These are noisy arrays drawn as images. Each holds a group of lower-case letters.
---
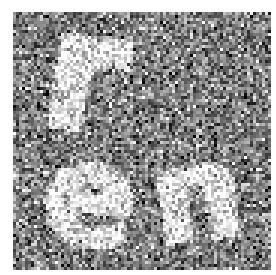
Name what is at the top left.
r
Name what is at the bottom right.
n
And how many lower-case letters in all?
3
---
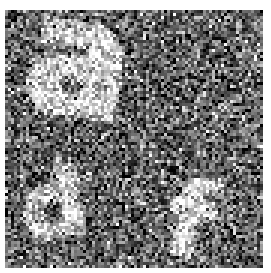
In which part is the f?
bottom right
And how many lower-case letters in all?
3
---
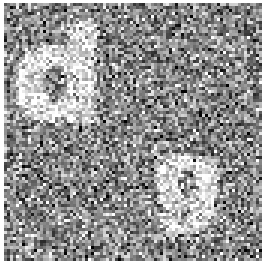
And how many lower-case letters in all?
2
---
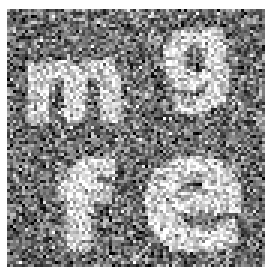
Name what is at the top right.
g
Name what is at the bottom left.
f
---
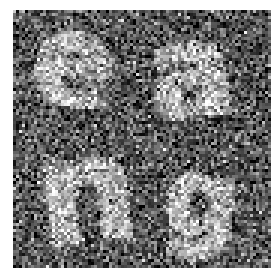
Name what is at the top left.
e
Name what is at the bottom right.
g
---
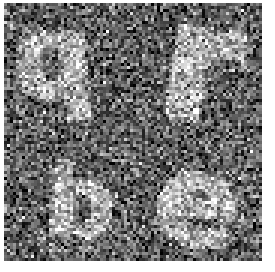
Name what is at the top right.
r
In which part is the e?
bottom right
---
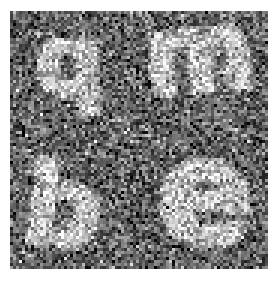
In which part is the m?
top right
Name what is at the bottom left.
b
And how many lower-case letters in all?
4
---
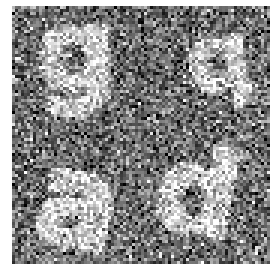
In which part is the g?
top left
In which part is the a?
bottom left
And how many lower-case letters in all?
4
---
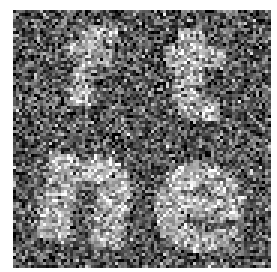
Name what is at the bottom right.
e
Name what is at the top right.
t
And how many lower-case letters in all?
4
